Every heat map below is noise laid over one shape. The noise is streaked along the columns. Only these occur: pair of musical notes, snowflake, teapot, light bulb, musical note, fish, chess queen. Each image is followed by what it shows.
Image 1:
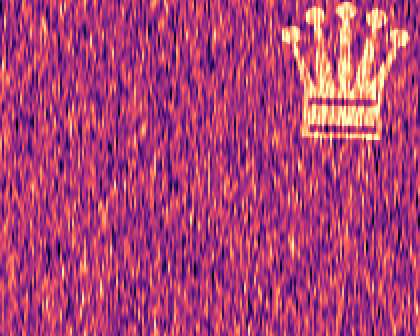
chess queen
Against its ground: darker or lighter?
lighter
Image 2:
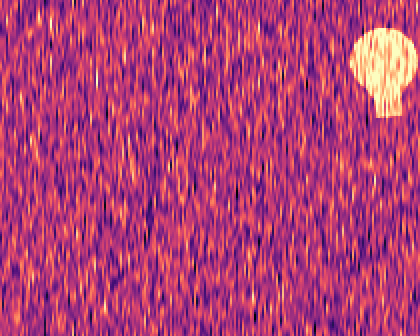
light bulb
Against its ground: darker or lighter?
lighter
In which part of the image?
top right
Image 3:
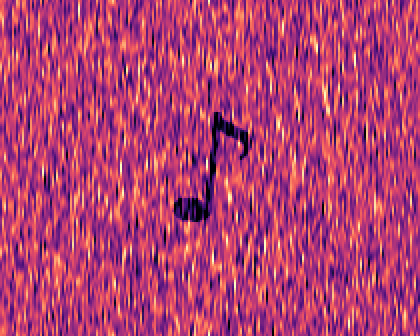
musical note
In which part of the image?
centre
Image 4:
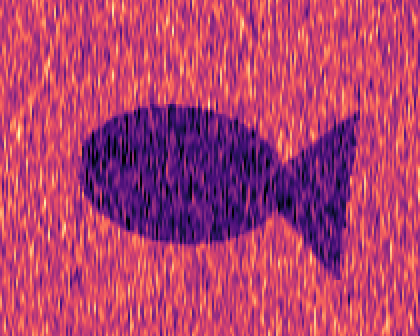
fish
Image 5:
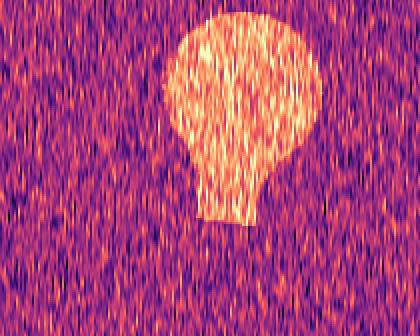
light bulb
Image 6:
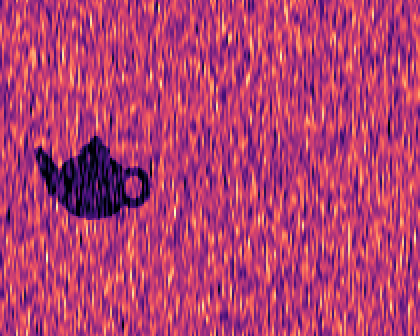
teapot
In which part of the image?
middle left
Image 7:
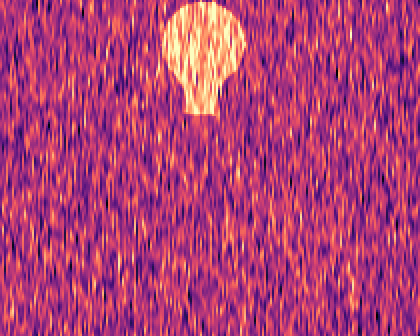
light bulb
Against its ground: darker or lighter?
lighter
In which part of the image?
top middle
